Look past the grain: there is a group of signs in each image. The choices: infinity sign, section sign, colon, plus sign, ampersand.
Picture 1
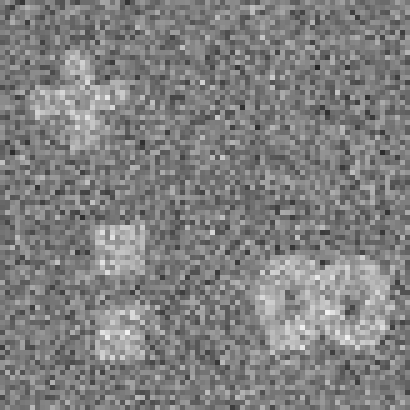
top left: plus sign; bottom left: colon; bottom right: infinity sign
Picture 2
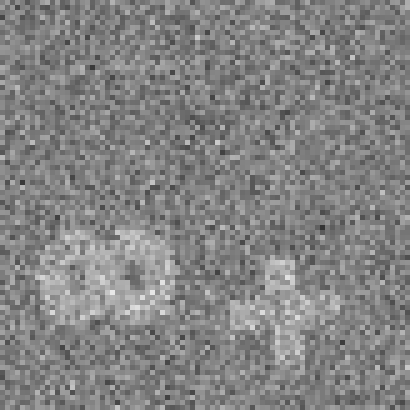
bottom left: infinity sign; bottom right: plus sign
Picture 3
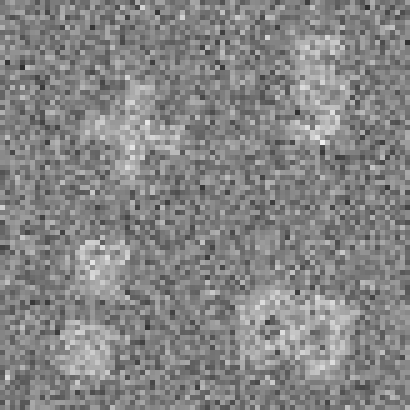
top left: plus sign; top right: section sign; bottom left: colon; bottom right: infinity sign
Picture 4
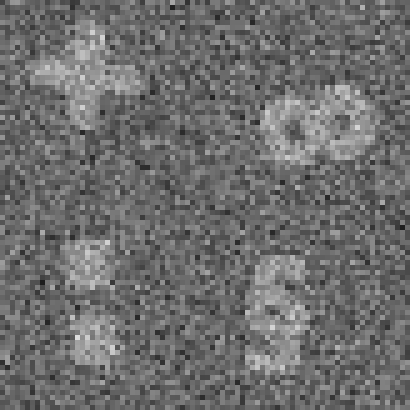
top left: plus sign; top right: infinity sign; bottom left: colon; bottom right: section sign
